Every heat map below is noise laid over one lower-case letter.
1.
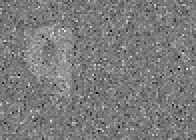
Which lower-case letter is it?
q
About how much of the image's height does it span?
half
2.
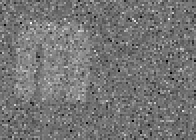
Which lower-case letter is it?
m
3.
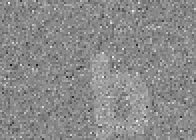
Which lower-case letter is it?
b
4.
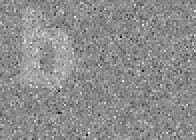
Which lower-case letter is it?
b
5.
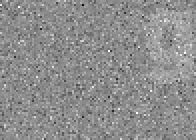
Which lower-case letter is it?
g
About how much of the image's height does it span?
half
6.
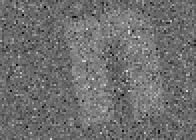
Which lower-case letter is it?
n
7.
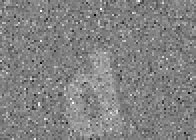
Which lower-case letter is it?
d
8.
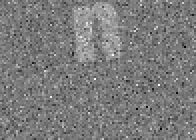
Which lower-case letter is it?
n
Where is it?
top middle
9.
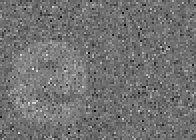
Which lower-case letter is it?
e
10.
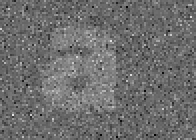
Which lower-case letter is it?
a
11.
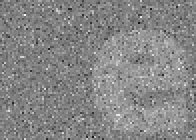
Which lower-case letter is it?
e
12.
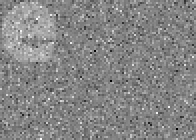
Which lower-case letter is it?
e
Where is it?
top left
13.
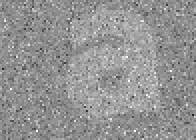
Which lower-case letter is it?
a
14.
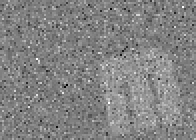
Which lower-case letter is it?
m
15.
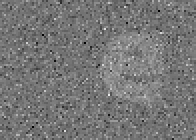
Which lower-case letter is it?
e
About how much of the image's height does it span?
half
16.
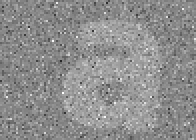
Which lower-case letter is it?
a
